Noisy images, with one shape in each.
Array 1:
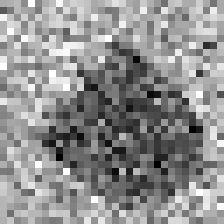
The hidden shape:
ghost
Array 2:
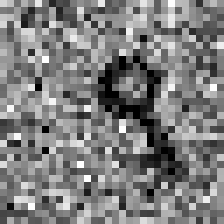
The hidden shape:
key
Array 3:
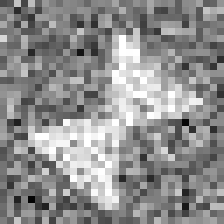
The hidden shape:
bow tie
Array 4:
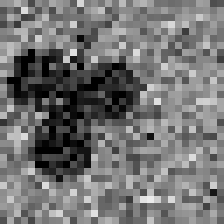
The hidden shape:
club
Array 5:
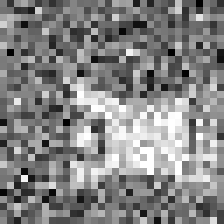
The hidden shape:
chess rook
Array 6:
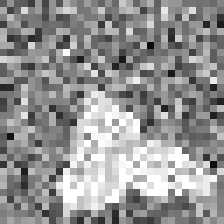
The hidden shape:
chess pawn
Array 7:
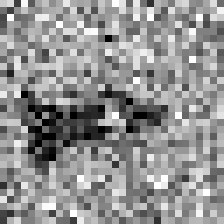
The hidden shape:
chess bishop
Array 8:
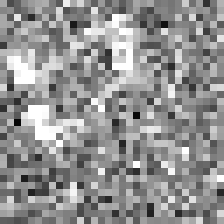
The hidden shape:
pair of musical notes
